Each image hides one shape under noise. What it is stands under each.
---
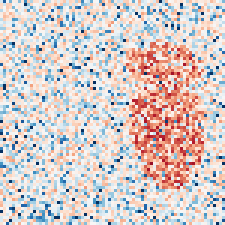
footprint
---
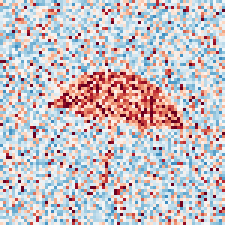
umbrella
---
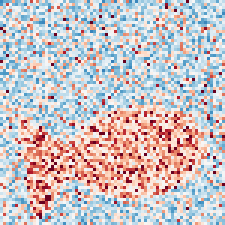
fish
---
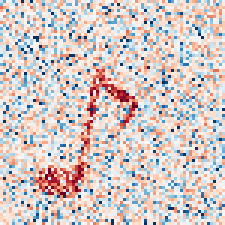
musical note
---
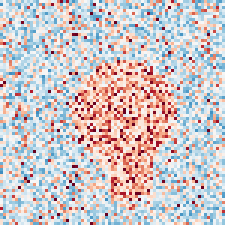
light bulb
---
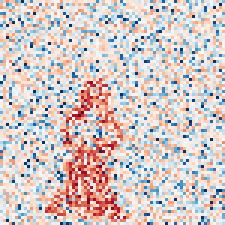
chess bishop
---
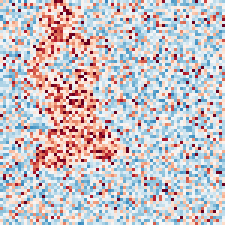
chess bishop
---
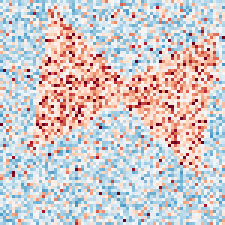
bow tie
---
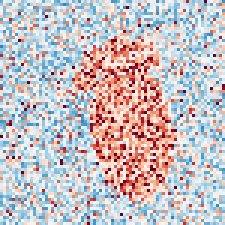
footprint
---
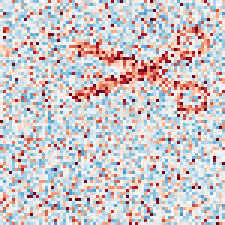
pair of scissors
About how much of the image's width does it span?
two thirds
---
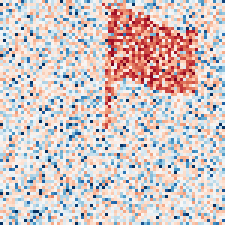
flag
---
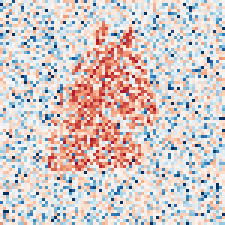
chess knight
